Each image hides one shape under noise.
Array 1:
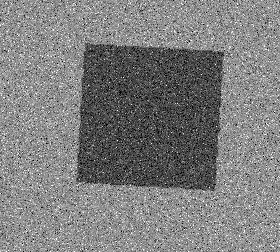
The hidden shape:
square
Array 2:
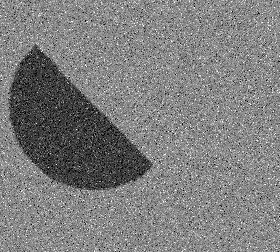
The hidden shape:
half disc
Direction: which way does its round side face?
down and left
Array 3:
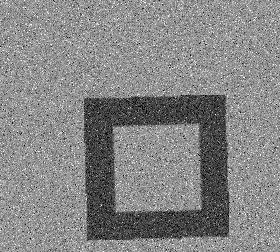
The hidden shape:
square frame
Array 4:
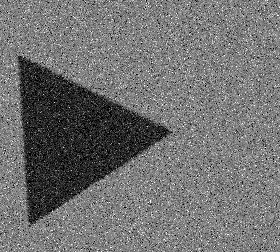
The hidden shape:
triangle
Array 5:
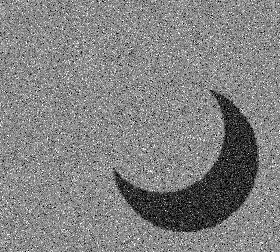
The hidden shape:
crescent
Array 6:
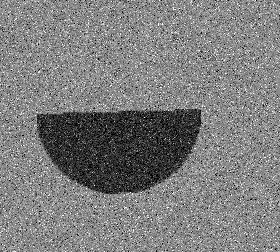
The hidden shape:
half disc
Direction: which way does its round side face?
down
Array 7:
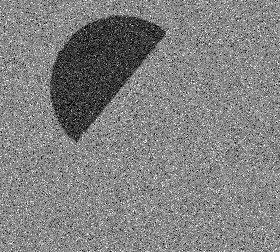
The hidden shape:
half disc
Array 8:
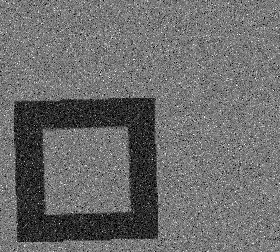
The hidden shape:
square frame
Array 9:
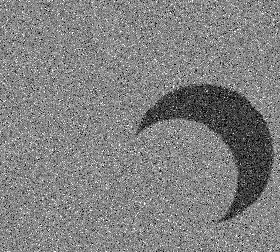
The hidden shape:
crescent
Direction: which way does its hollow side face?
down and left
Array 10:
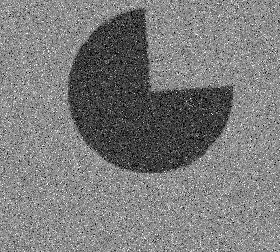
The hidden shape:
disc with a wedge cut out
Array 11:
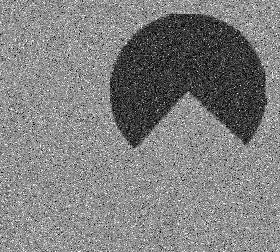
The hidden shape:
disc with a wedge cut out
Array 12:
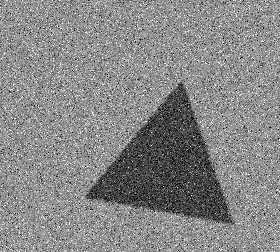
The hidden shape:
triangle
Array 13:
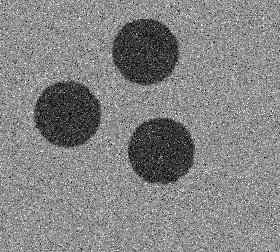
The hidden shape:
three dots
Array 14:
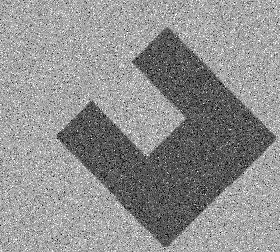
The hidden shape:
square with a notch
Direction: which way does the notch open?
up and left
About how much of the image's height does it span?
nearly all
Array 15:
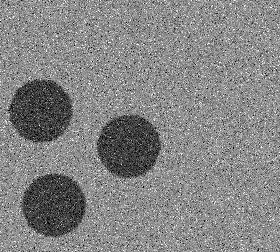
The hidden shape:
three dots
